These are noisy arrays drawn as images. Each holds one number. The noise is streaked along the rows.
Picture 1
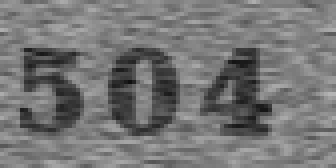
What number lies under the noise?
504
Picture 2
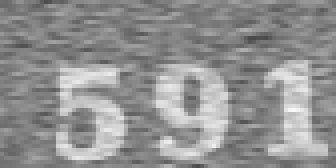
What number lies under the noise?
591
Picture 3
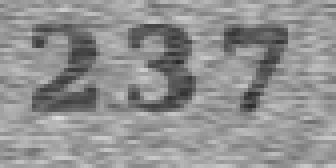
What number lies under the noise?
237
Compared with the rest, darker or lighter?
darker
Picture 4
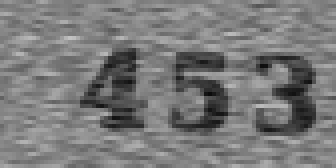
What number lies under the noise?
453
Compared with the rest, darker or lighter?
darker
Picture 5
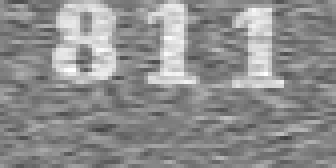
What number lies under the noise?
811
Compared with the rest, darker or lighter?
lighter
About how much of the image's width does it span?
two thirds
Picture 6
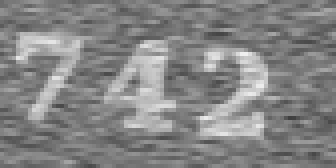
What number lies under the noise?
742
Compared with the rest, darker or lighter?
lighter
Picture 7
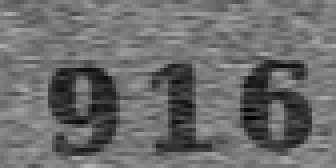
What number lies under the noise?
916
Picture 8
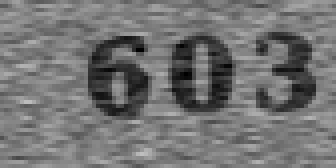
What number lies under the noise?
603
